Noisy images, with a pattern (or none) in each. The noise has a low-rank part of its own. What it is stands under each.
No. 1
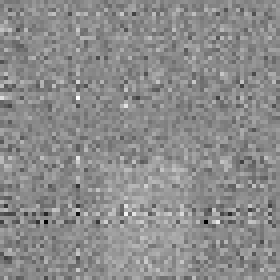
one block
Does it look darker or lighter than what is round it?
lighter
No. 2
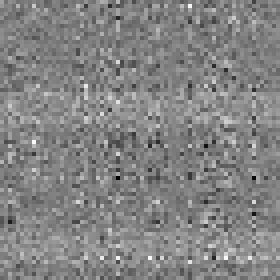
bands of rows
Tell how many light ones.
2
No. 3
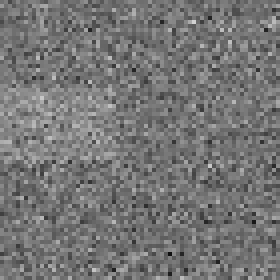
one block
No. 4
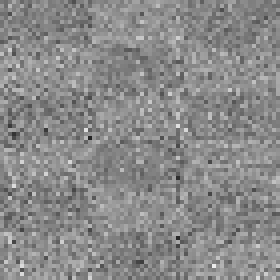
a checkerboard
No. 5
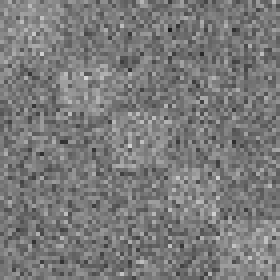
blocks along the diagonal
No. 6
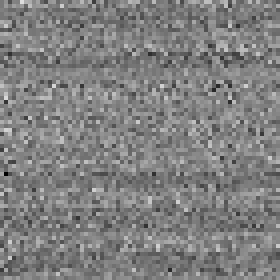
bands of rows
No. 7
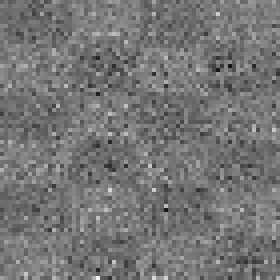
a checkerboard
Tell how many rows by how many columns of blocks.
6 by 4
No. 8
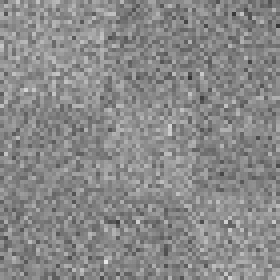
blocks along the diagonal
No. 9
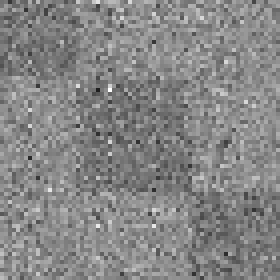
blocks along the diagonal
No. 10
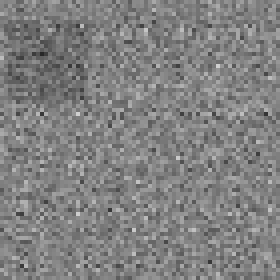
one block
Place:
top left
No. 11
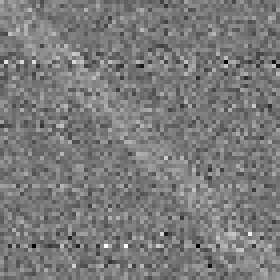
a diagonal band
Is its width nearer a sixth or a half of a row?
a sixth
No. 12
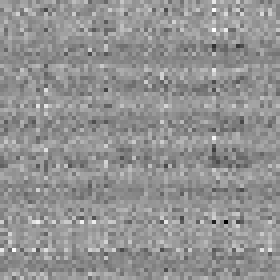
bands of rows
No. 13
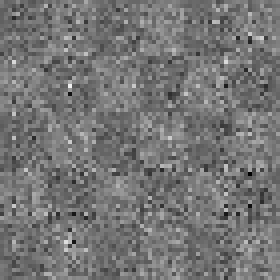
a checkerboard
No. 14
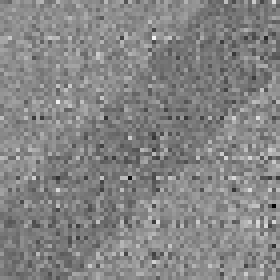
a diagonal band
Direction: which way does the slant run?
bottom left to top right
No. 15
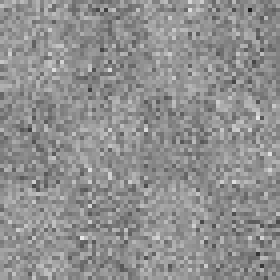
a checkerboard
